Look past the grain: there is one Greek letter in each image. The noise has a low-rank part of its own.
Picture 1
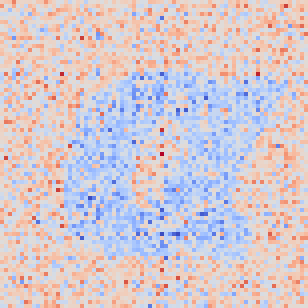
alpha
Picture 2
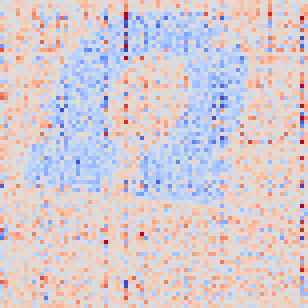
omega
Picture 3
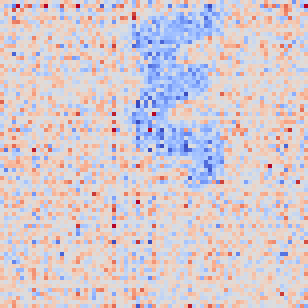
xi
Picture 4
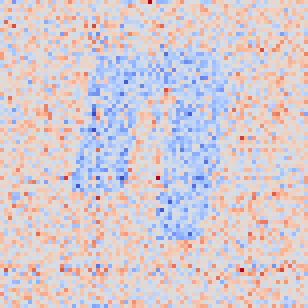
eta
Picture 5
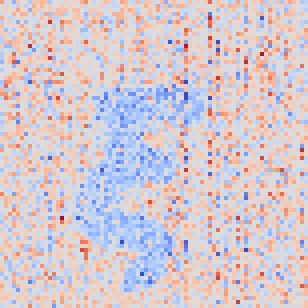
xi
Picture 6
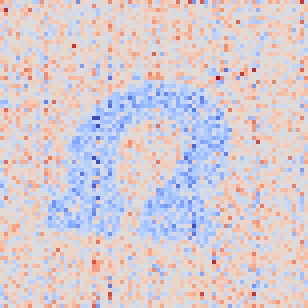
omega
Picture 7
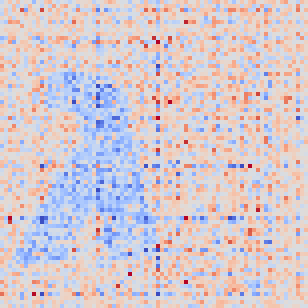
lambda
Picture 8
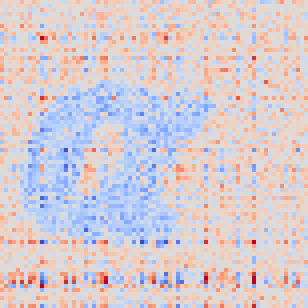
alpha
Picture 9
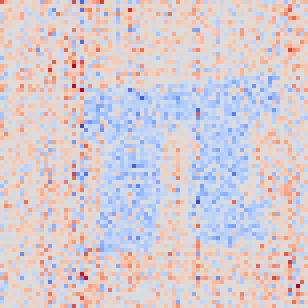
pi
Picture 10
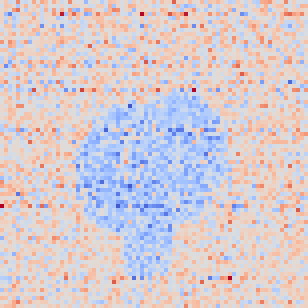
phi
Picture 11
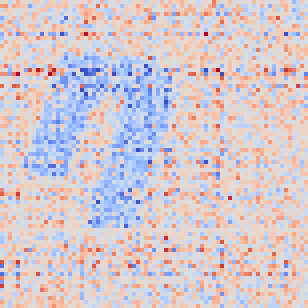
eta
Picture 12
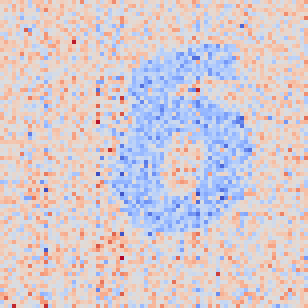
delta
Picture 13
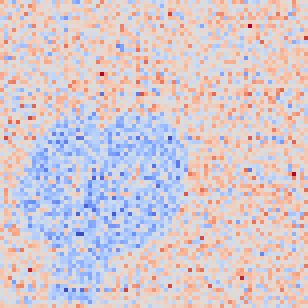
phi
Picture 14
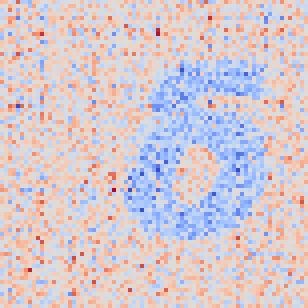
delta
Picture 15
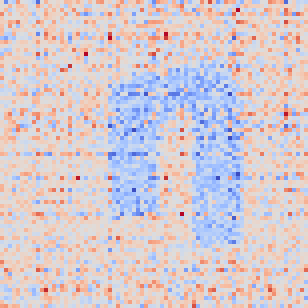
eta
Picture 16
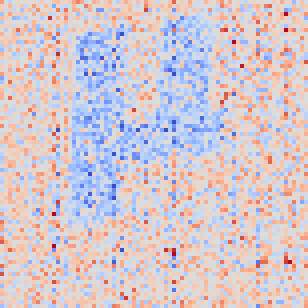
mu
